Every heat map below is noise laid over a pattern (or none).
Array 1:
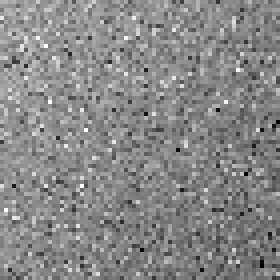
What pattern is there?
a smooth slope
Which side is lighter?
top left
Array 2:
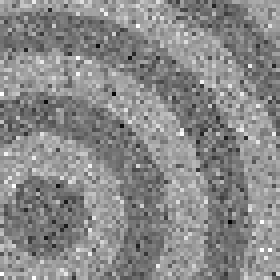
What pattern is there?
rings round one point
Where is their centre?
bottom left
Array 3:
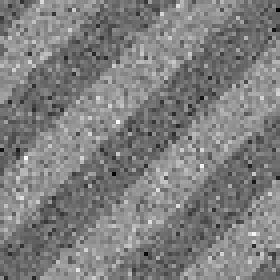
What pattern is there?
diagonal stripes
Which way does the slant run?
bottom left to top right
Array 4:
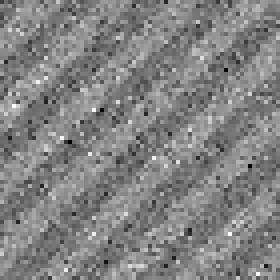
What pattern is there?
diagonal stripes
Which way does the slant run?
bottom left to top right
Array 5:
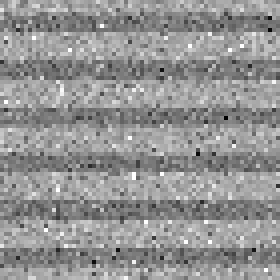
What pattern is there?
horizontal stripes
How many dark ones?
6
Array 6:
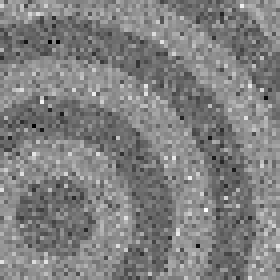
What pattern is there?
rings round one point
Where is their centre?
bottom left
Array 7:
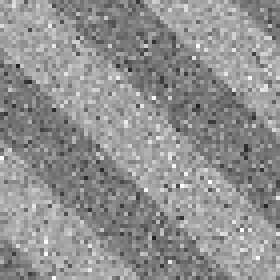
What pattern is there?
diagonal stripes
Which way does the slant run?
top left to bottom right
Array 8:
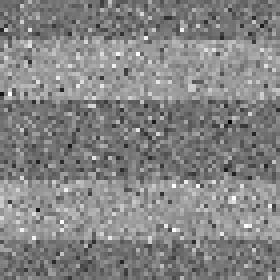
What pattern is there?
horizontal stripes
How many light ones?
2
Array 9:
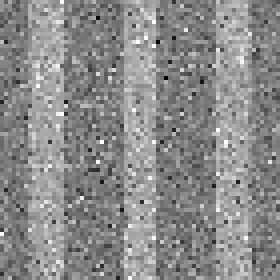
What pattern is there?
vertical stripes
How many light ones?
3
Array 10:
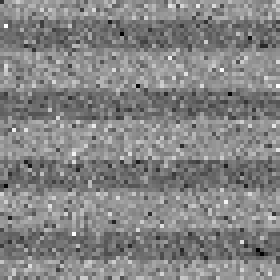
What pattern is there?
horizontal stripes
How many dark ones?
4
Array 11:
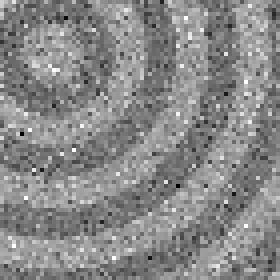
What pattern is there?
rings round one point
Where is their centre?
top left
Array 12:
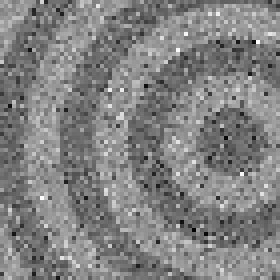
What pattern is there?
rings round one point
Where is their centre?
middle right
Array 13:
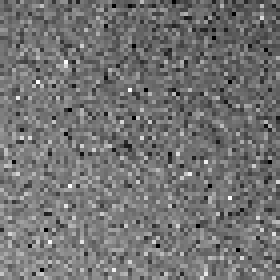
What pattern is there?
a smooth slope
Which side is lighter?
bottom left
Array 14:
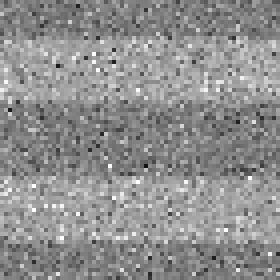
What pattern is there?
horizontal stripes
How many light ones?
2
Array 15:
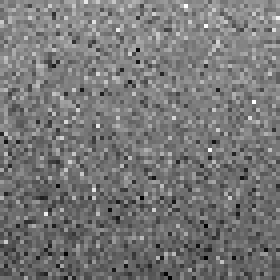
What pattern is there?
a smooth slope
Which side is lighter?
top
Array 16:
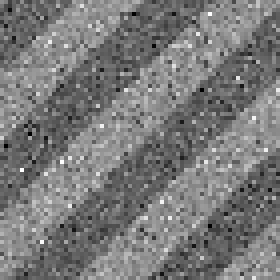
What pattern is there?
diagonal stripes
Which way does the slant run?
bottom left to top right
